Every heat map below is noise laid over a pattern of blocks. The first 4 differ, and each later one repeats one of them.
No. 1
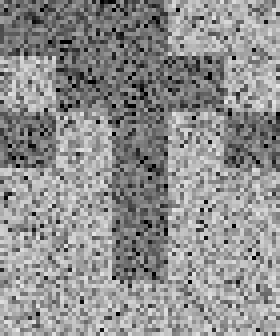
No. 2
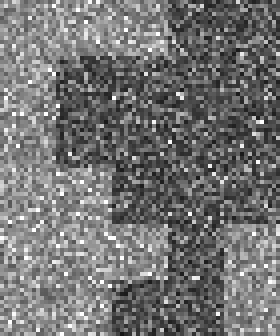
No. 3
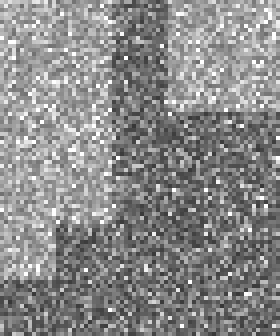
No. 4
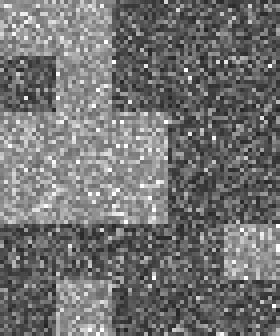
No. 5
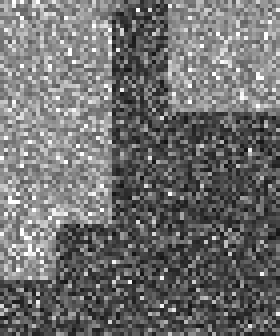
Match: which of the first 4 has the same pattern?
3
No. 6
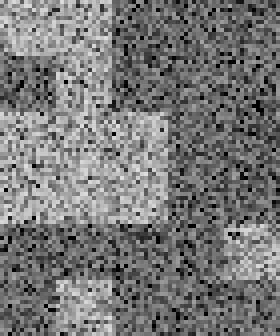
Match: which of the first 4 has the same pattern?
4
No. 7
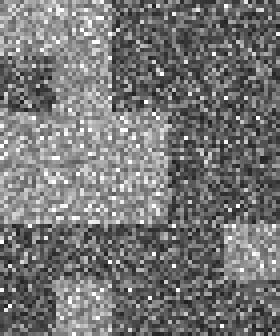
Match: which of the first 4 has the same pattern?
4
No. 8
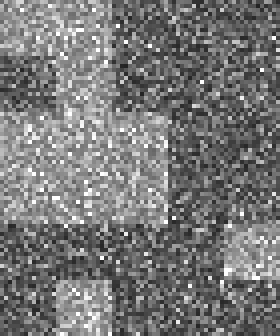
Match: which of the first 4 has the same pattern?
4
